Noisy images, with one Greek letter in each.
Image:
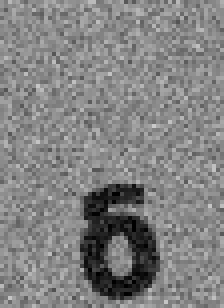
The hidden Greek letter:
delta
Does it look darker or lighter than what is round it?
darker
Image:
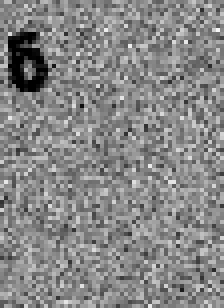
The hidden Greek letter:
delta
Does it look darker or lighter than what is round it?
darker
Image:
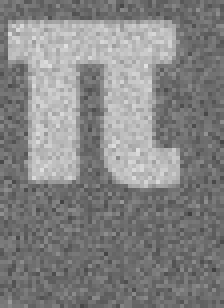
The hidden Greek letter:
pi
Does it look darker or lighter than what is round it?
lighter
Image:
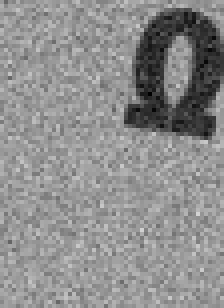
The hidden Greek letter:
omega
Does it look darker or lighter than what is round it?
darker
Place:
top right
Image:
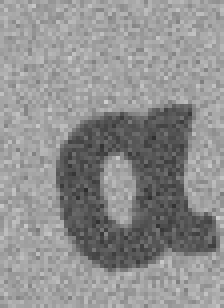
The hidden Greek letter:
alpha
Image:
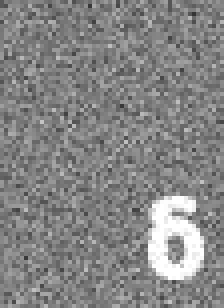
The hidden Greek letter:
delta
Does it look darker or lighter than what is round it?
lighter
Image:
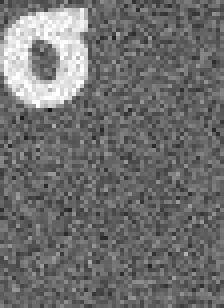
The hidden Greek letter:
sigma
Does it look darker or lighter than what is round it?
lighter
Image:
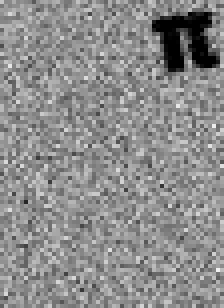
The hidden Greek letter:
pi
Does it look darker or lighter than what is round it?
darker
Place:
top right
